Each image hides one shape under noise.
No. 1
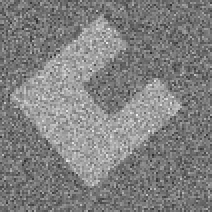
square with a notch
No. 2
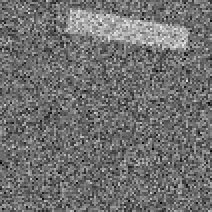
bar
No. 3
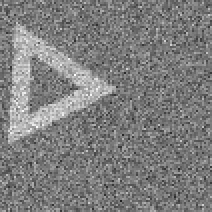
triangle frame
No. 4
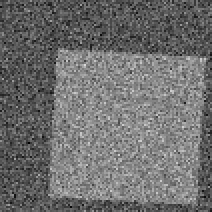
square
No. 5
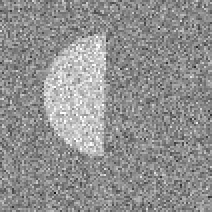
half disc
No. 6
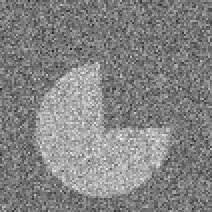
disc with a wedge cut out
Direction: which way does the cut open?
up and right
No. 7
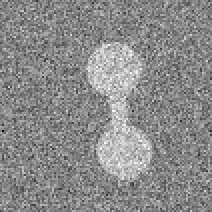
dumbbell
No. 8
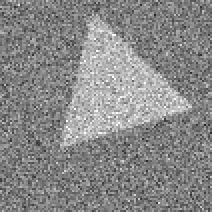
triangle
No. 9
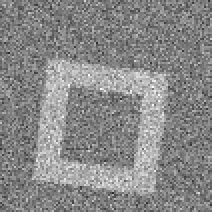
square frame
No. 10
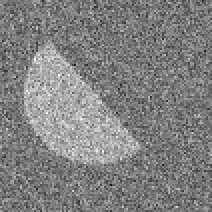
half disc
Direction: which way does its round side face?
down and left
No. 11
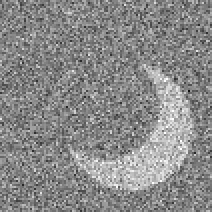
crescent
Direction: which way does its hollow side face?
up and left
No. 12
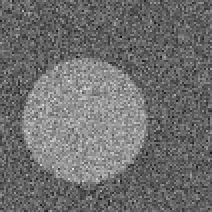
disc
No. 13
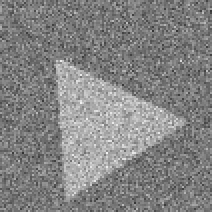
triangle
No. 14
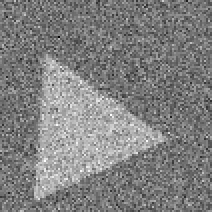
triangle
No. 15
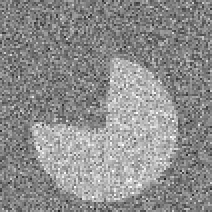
disc with a wedge cut out
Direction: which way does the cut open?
up and left
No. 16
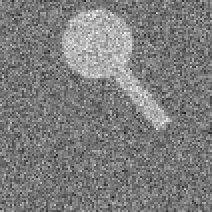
lollipop
